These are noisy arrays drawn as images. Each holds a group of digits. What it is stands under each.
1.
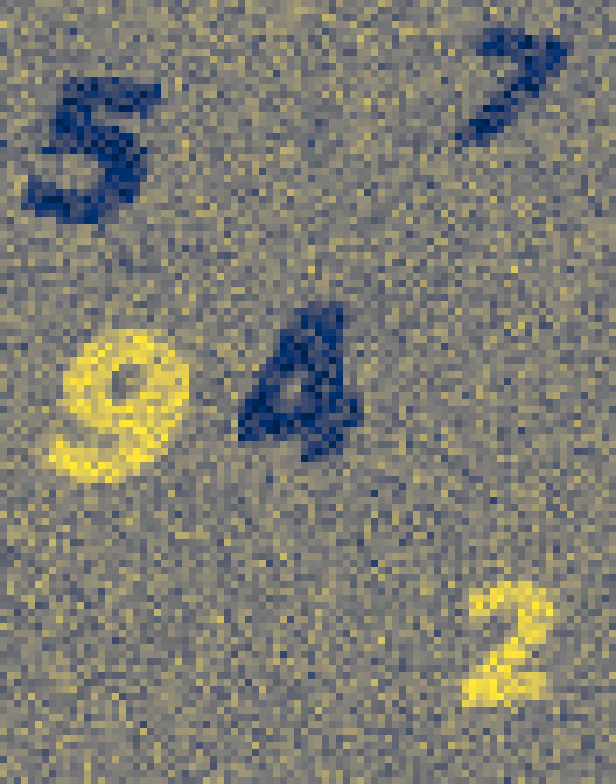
top left: dark 5; top right: dark 7; middle left: light 9; centre: dark 4; bottom right: light 2
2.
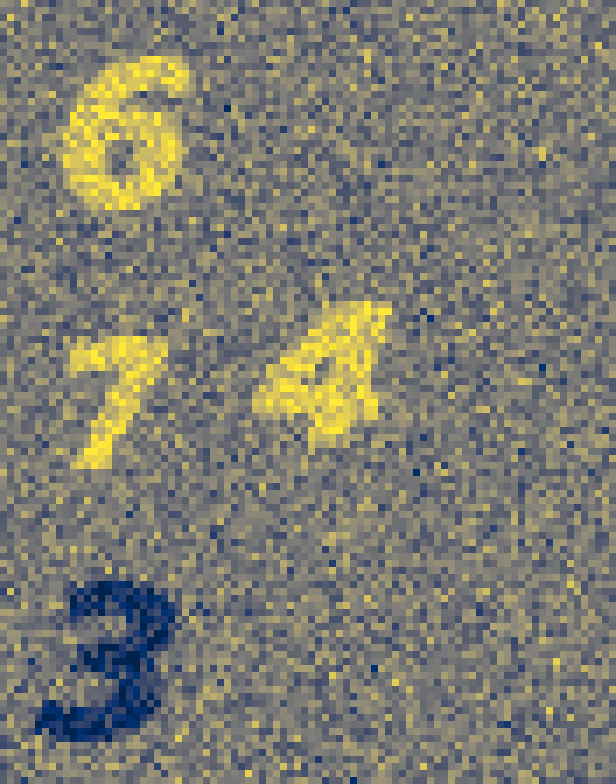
top left: light 6; middle left: light 7; centre: light 4; bottom left: dark 3
